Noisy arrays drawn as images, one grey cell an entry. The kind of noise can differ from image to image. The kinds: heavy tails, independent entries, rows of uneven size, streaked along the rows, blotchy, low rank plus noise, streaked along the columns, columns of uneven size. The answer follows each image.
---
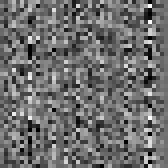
columns of uneven size
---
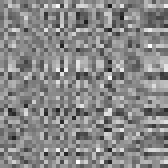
low rank plus noise
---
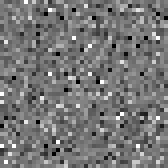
heavy tails
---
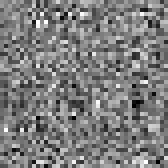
low rank plus noise
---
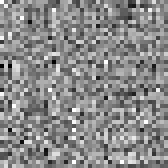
low rank plus noise
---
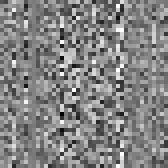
columns of uneven size
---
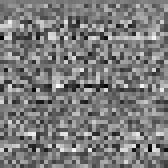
rows of uneven size
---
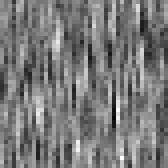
streaked along the columns
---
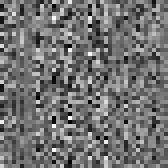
columns of uneven size
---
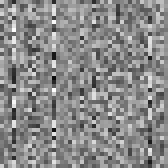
columns of uneven size
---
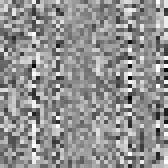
columns of uneven size
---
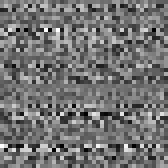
rows of uneven size
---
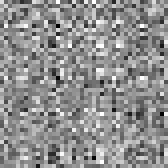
low rank plus noise
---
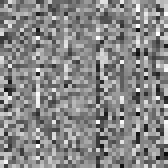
columns of uneven size
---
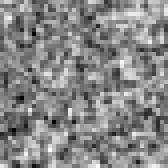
blotchy
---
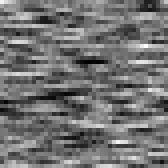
streaked along the rows
